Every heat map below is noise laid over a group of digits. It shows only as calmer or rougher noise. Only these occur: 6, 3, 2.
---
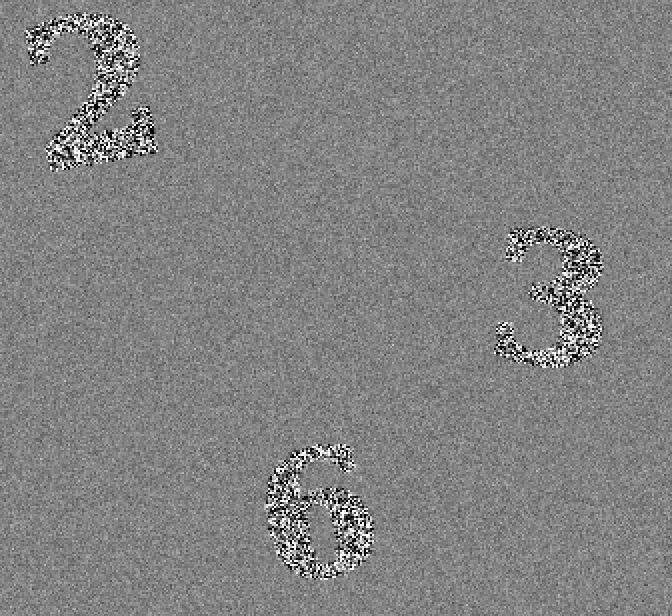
top left: 2; middle right: 3; bottom middle: 6
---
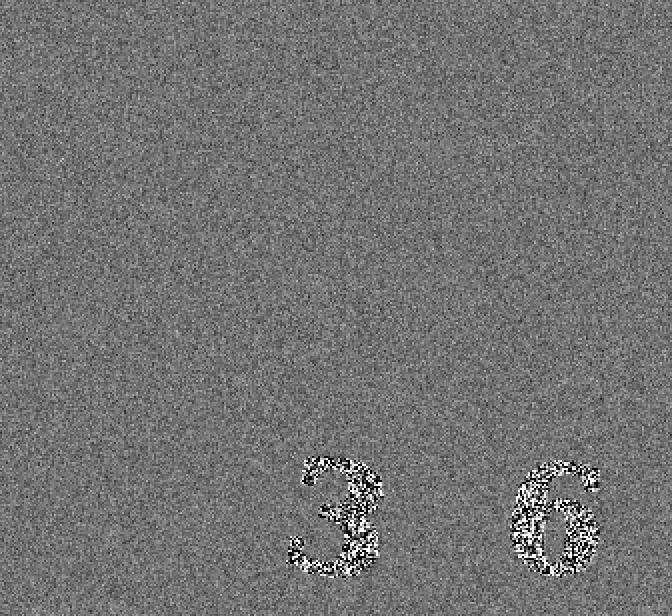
bottom middle: 3; bottom right: 6
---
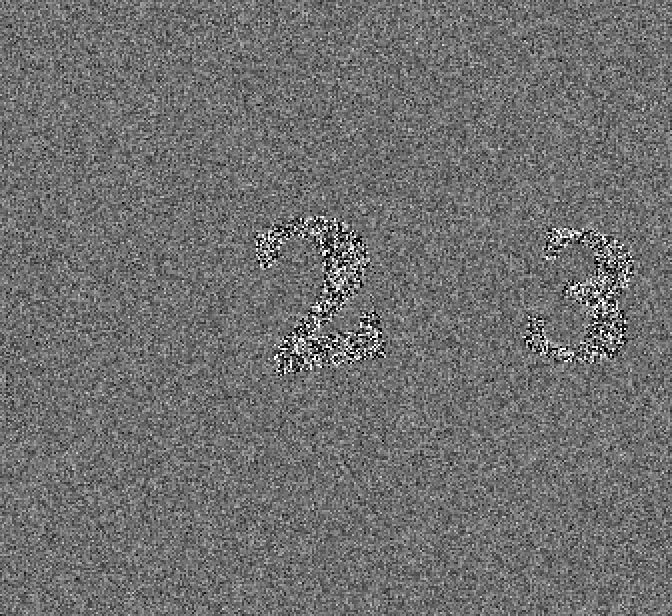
centre: 2; middle right: 3
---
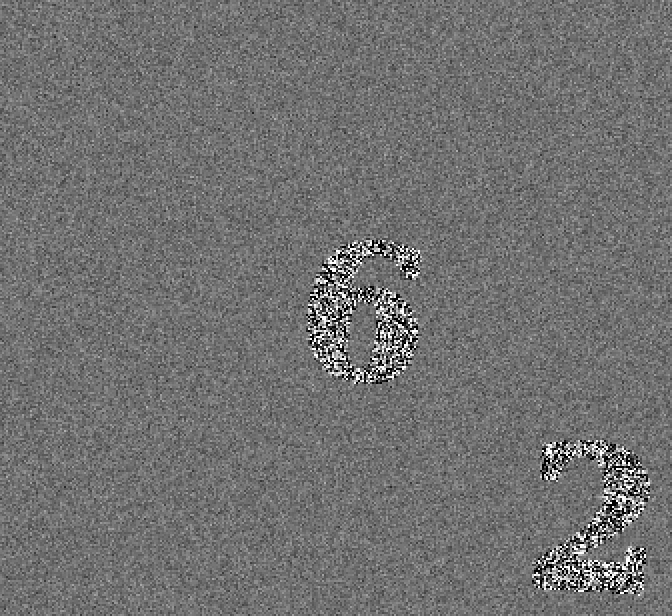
centre: 6; bottom right: 2
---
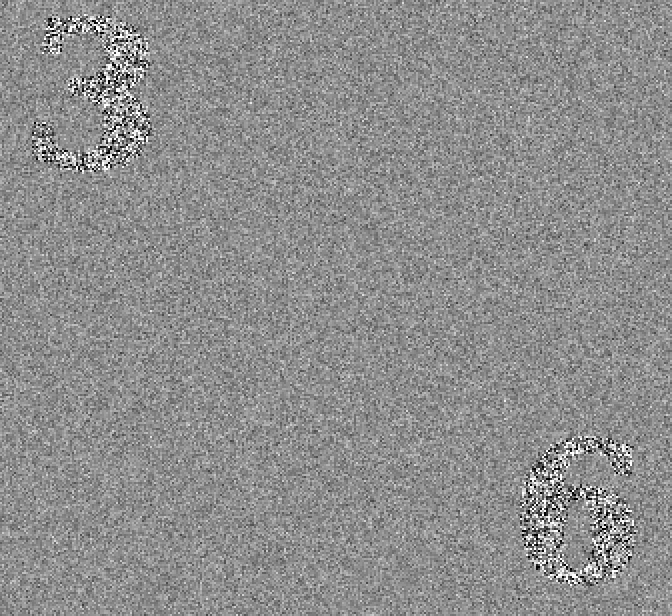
top left: 3; bottom right: 6
